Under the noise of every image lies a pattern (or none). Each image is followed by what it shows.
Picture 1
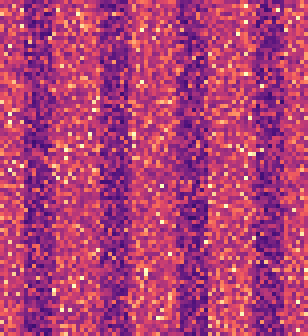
vertical stripes
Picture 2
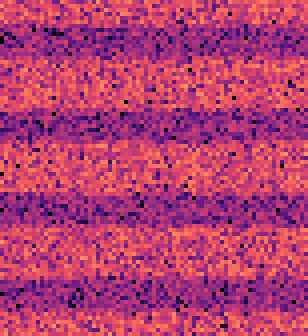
horizontal stripes
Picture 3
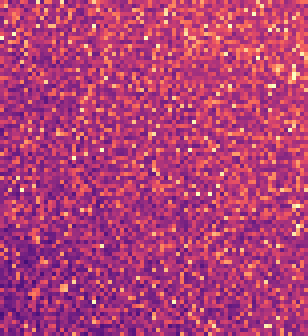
a smooth slope
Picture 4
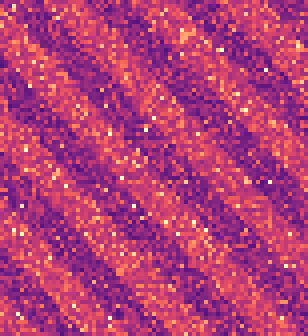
diagonal stripes
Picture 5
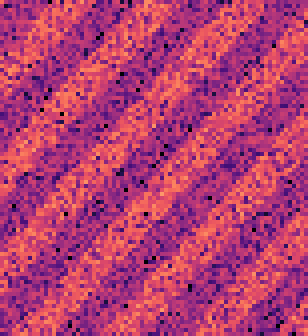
diagonal stripes
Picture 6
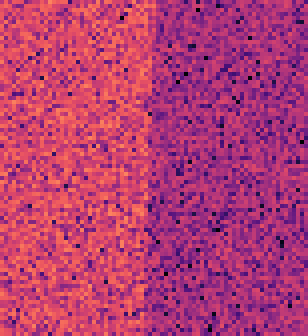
a sharp edge
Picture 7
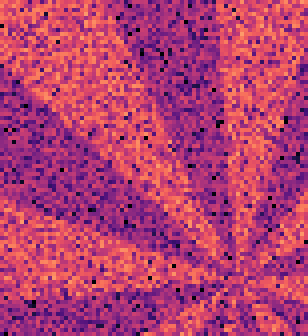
spokes from one point
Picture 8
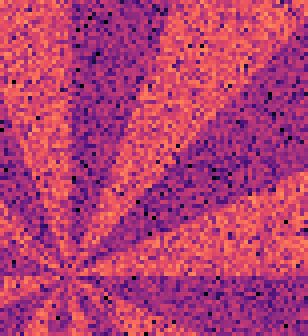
spokes from one point
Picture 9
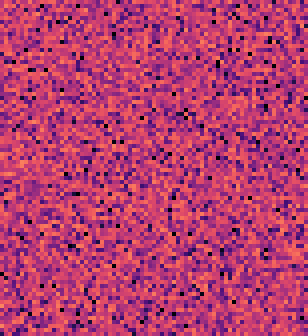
only noise
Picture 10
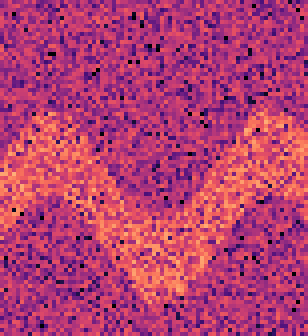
a wavy band
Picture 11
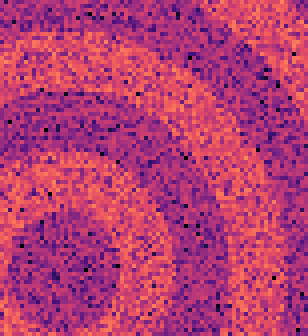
rings round one point
